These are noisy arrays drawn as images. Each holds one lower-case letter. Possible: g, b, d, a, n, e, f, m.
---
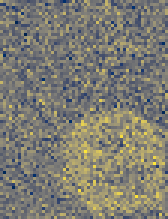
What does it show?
light e
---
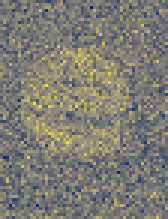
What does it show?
light e
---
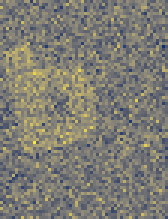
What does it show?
light b
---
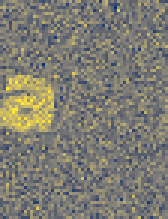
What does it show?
light a, middle left
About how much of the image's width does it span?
a third
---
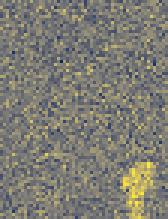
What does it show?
light f, bottom right
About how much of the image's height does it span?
a quarter
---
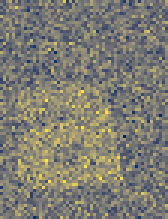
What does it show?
light a
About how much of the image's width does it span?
two thirds
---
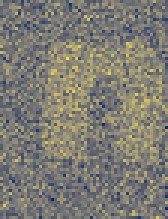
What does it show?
light n
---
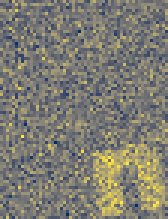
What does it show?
light n, bottom right
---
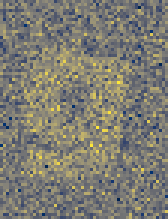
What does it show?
light g
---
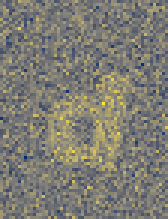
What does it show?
light d
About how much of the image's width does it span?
half
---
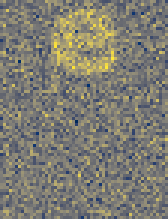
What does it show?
light e, top middle
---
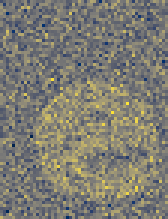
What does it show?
light e
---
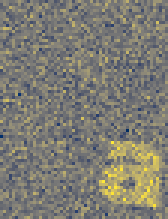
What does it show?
light a, bottom right
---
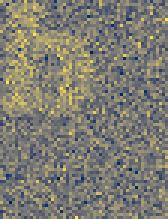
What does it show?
light b
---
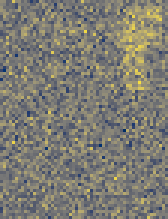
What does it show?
light f, top right
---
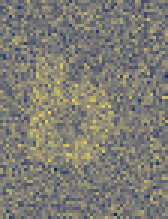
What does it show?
light b
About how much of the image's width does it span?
half
